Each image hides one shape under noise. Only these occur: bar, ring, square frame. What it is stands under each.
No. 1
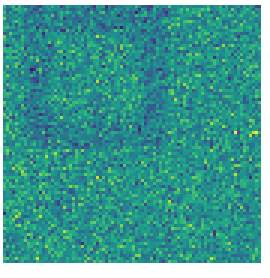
square frame
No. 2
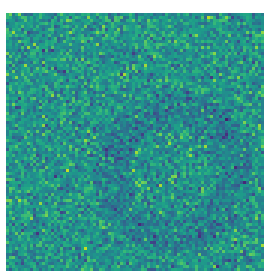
ring
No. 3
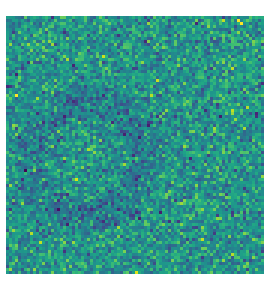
ring
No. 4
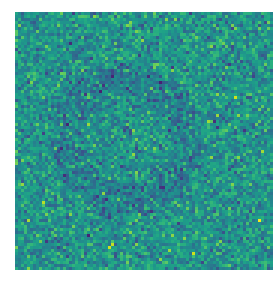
ring
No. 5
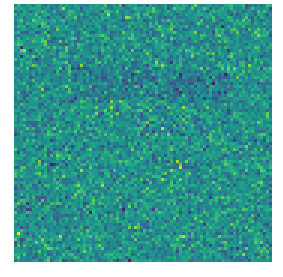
bar
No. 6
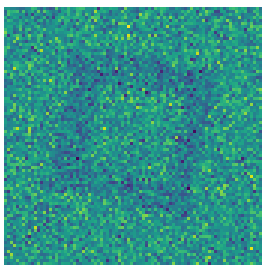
square frame
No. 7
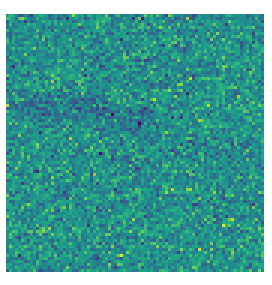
bar
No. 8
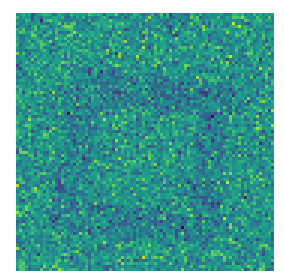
square frame
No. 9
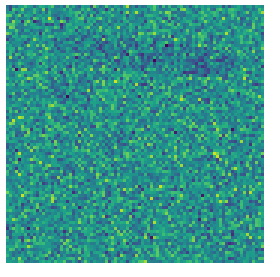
bar
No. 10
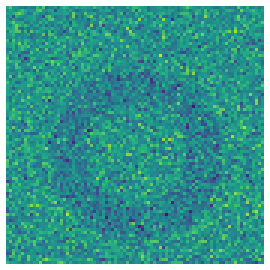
ring
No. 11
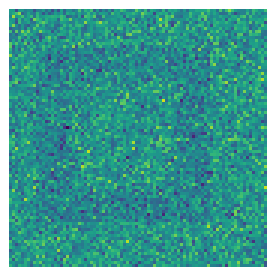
square frame
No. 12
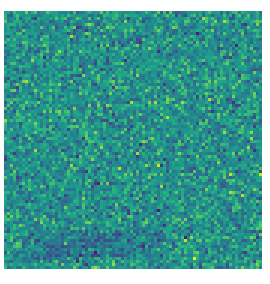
bar
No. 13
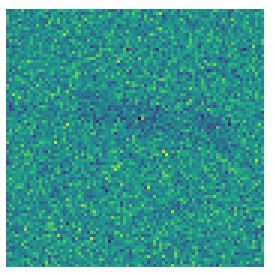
bar
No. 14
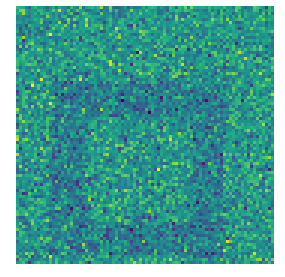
square frame
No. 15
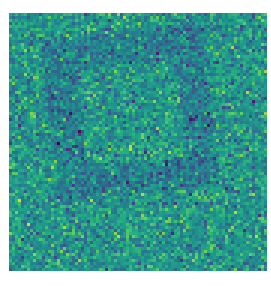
square frame
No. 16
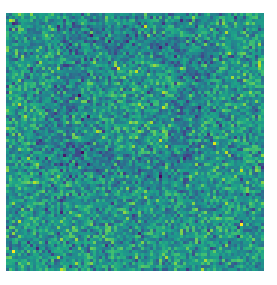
square frame
